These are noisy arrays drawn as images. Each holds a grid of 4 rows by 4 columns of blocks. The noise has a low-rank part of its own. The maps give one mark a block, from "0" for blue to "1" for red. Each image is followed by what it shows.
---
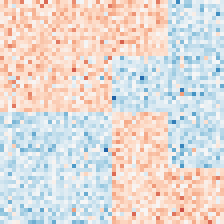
1110
1100
0010
0011
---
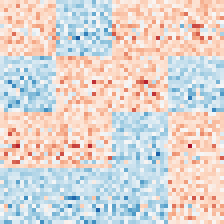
1011
0110
1101
0001
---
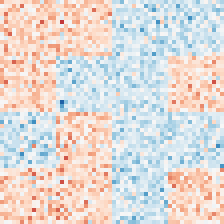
1100
1001
0100
1101
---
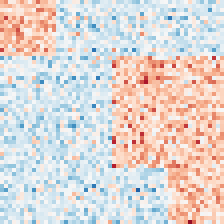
1000
0011
0011
0001
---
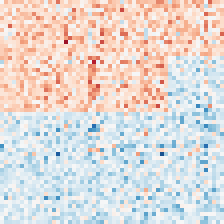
1111
1110
0000
0000
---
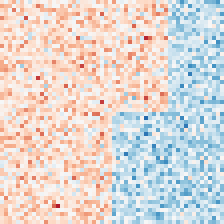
1110
1110
1100
1100
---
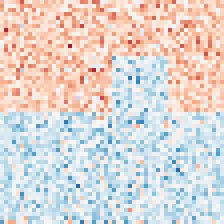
1111
1101
0000
0000
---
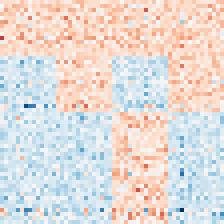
1111
0101
0010
0010
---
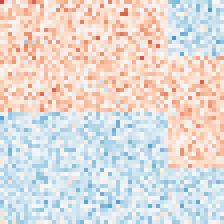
1110
1111
0001
0000
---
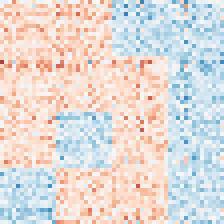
1100
1110
1010
0110
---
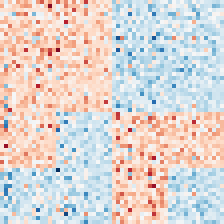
1100
1100
1011
0010
